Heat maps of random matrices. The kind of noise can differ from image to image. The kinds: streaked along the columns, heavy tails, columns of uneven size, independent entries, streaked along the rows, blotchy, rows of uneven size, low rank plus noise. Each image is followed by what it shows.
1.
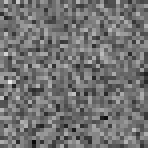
independent entries
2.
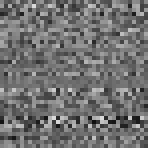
rows of uneven size
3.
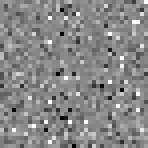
heavy tails
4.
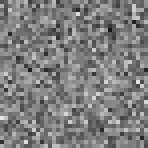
independent entries
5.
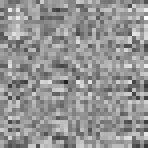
low rank plus noise
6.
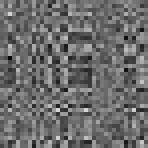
low rank plus noise
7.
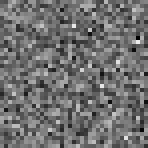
independent entries
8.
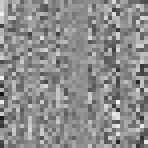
columns of uneven size
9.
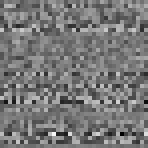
rows of uneven size
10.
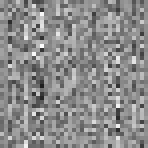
columns of uneven size
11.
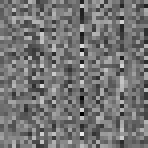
columns of uneven size
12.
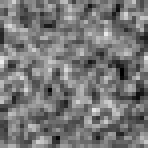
blotchy
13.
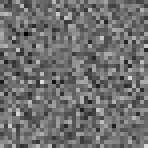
independent entries
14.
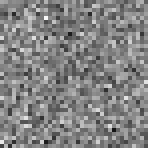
independent entries
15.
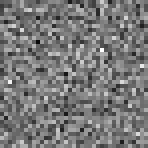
independent entries
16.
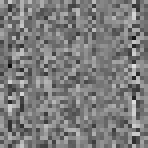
columns of uneven size
